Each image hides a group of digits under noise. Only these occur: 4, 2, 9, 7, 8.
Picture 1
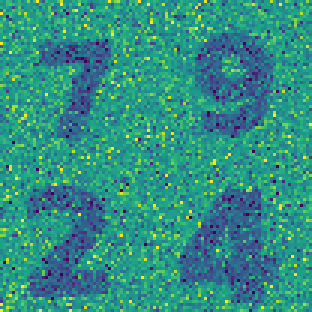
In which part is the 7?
top left
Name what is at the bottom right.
4
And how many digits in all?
4
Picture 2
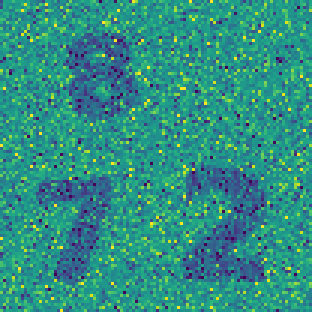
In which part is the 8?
top left
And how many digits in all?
3
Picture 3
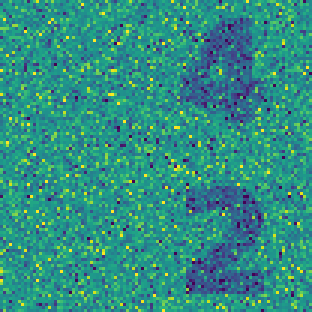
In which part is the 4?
top right
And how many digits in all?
2
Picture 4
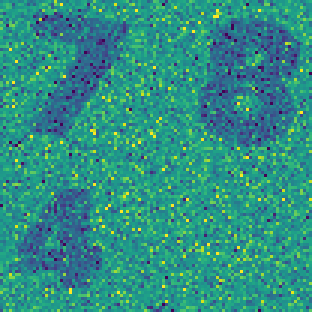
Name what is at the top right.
8
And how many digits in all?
3
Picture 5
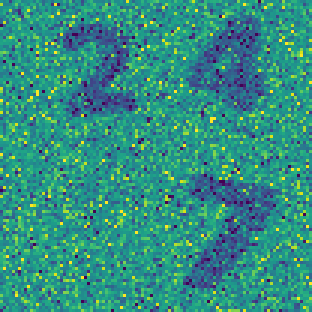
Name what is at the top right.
4
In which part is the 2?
top left
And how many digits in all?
3
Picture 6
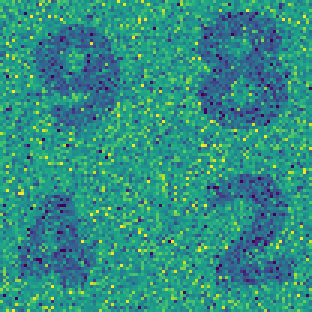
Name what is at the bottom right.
2
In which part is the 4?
bottom left
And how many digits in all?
4
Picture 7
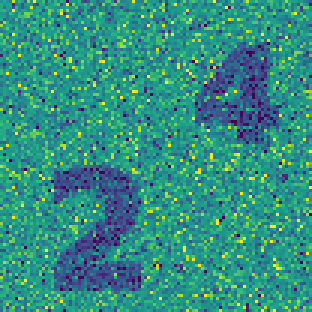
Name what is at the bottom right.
nothing
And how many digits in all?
2
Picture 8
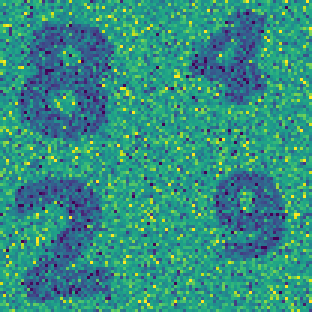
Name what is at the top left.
8
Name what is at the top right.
4
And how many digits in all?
4
